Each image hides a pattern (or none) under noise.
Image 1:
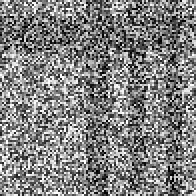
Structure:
bands of rows crossing bands of columns
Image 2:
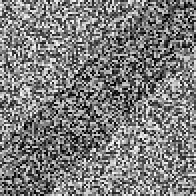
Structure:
a diagonal band
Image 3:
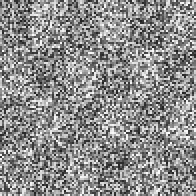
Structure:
a checkerboard
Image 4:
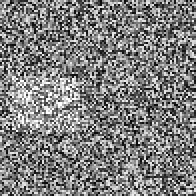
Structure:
one block
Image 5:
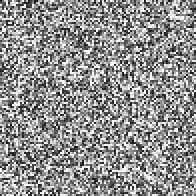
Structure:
only noise
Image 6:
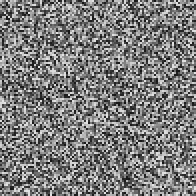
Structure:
only noise
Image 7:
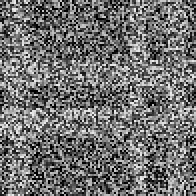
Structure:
bands of rows crossing bands of columns
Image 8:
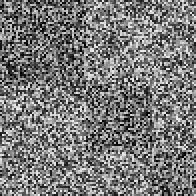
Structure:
blocks along the diagonal
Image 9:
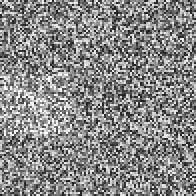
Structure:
one block
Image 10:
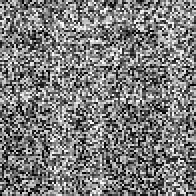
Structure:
bands of rows crossing bands of columns
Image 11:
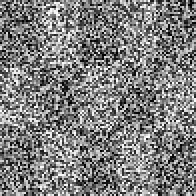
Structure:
a checkerboard
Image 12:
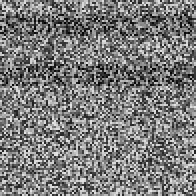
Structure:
bands of rows
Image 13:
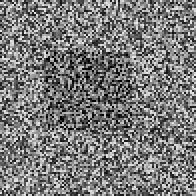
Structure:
one block
